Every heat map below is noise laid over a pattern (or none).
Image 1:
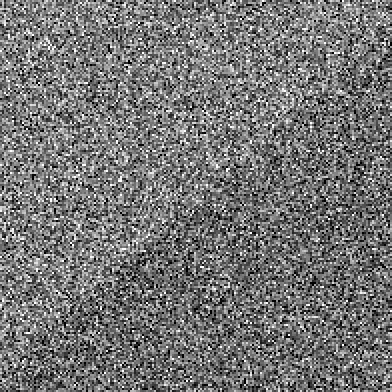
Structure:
a sharp edge
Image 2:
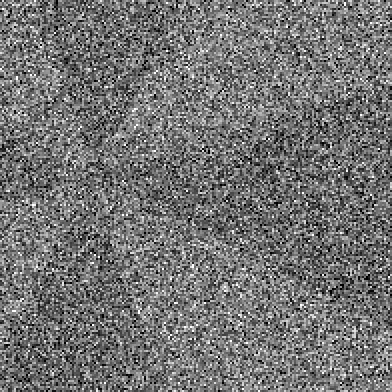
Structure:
spokes from one point
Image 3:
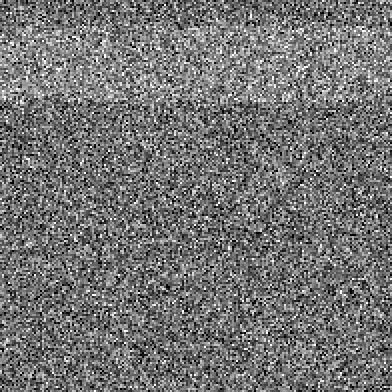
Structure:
one horizontal stripe
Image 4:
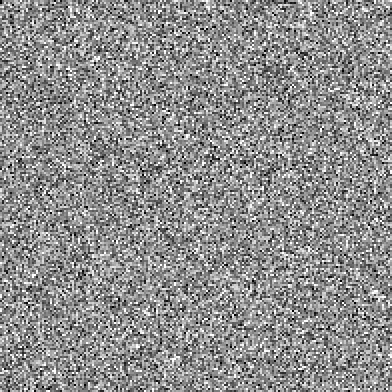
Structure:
only noise
